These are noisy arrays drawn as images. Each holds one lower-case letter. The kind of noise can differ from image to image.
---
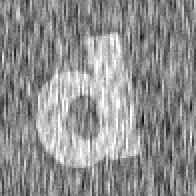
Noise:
streaked along the columns
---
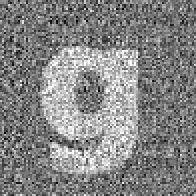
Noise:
low rank plus noise
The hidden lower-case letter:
g
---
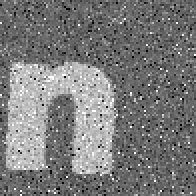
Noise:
heavy tails
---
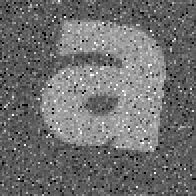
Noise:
heavy tails
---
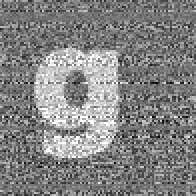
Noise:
rows of uneven size
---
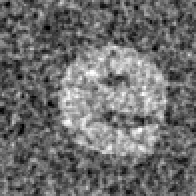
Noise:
blotchy
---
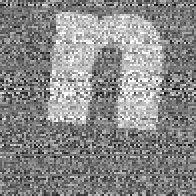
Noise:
rows of uneven size
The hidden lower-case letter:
n
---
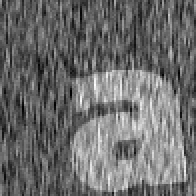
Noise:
streaked along the columns
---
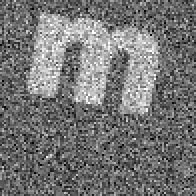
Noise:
independent entries
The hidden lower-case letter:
m
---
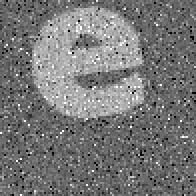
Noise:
heavy tails
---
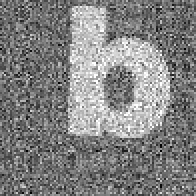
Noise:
low rank plus noise
